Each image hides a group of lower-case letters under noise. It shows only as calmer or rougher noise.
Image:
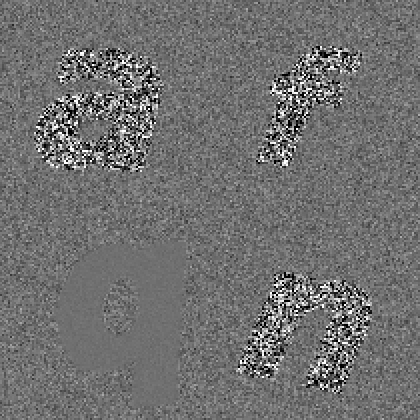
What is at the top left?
a
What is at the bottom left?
q
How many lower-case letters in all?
4
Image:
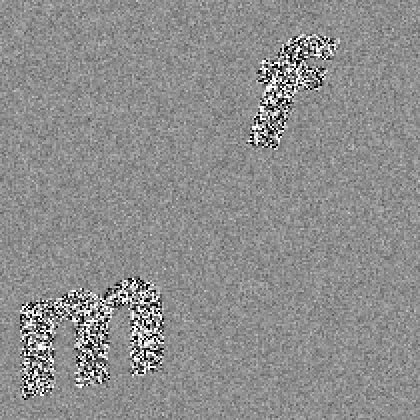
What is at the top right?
f
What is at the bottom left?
m
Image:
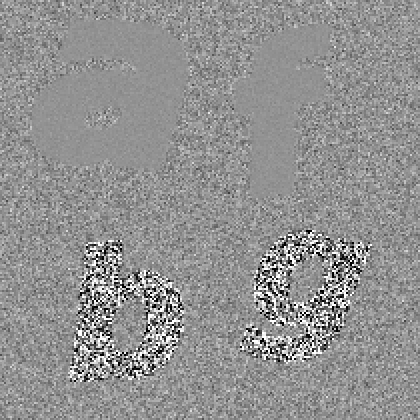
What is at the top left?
a
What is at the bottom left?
b
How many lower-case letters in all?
4
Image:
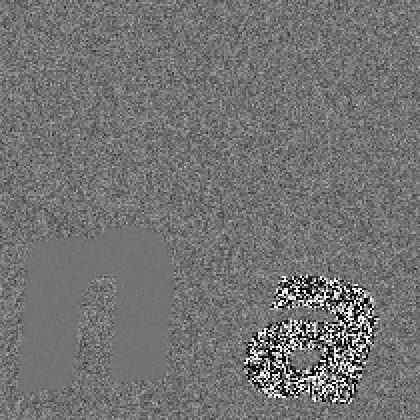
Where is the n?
bottom left
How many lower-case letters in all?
2
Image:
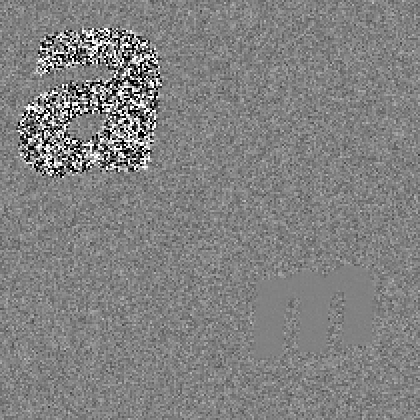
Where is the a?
top left
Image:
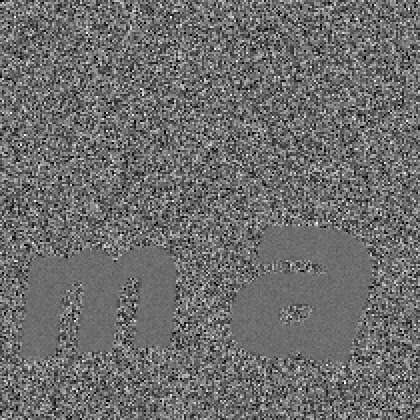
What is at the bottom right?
a
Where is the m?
bottom left
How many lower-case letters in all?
2
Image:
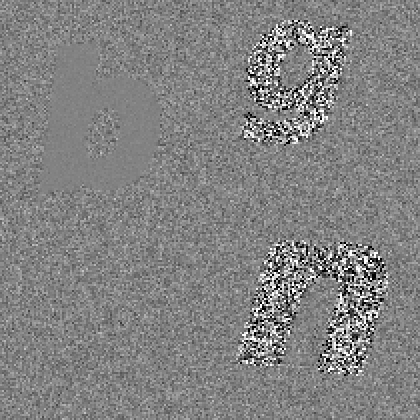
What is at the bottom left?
nothing
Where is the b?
top left
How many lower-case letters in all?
3
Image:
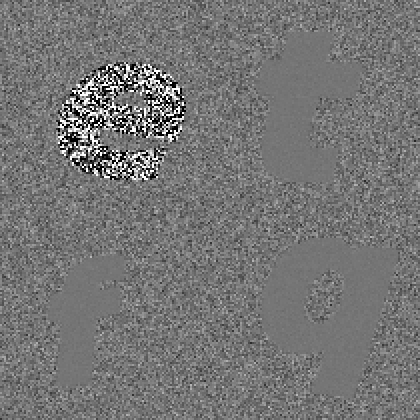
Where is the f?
bottom left
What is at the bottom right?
q
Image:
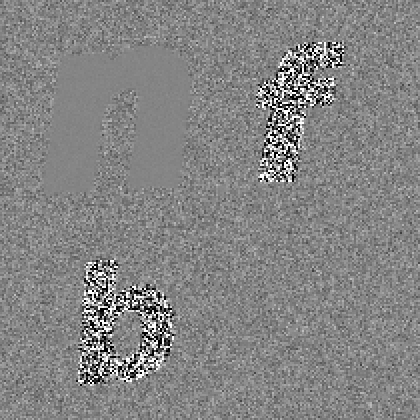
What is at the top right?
f
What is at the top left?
n
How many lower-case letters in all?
3
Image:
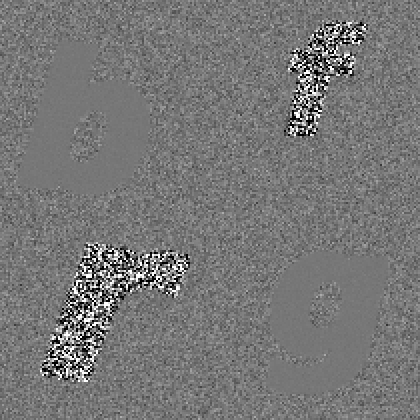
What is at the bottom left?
r
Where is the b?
top left
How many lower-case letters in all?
4
